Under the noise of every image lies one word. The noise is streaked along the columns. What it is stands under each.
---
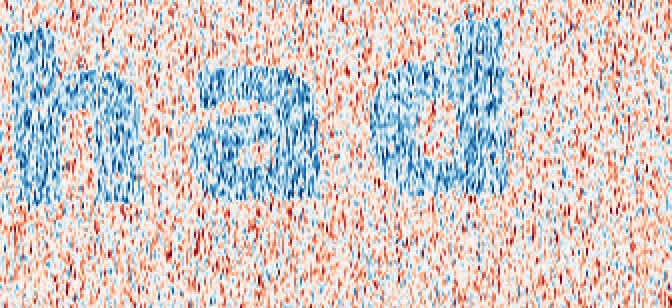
had
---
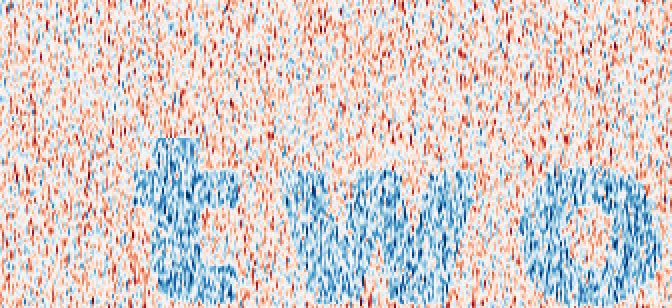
two
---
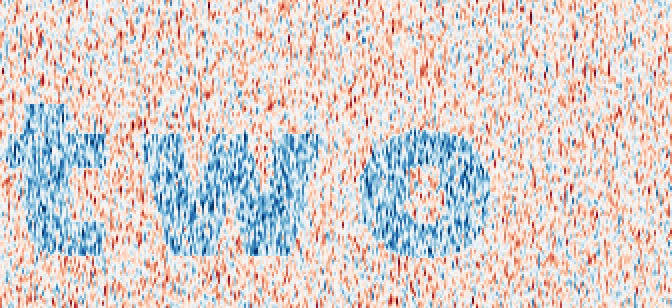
two
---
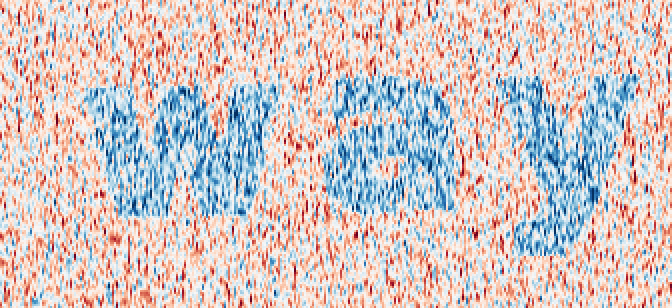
way
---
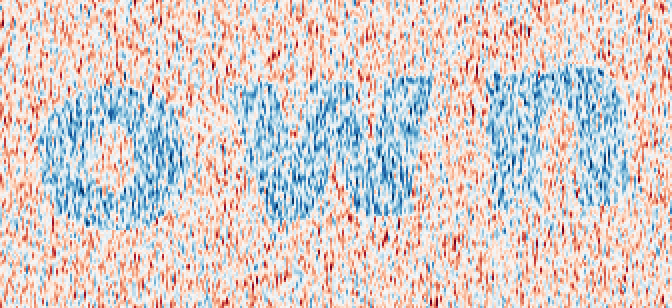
own
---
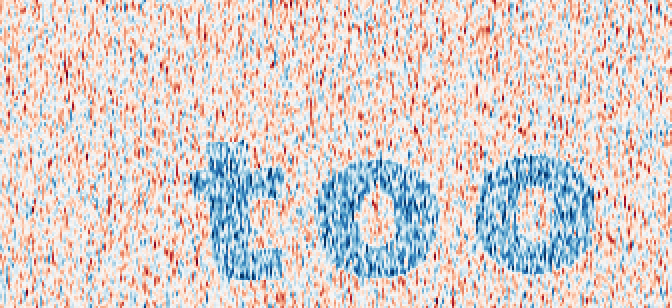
too
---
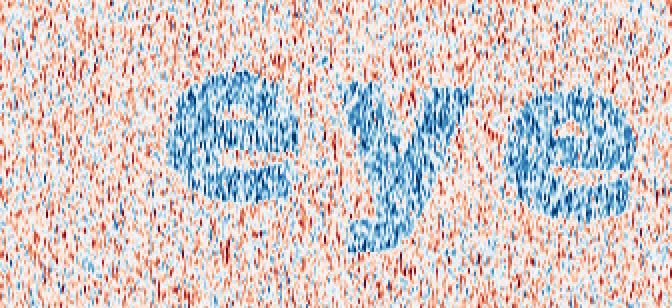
eye
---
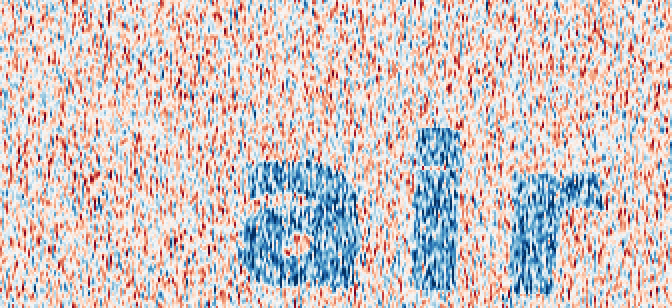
air
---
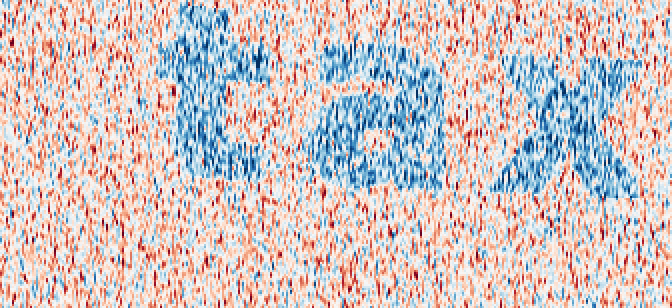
tax
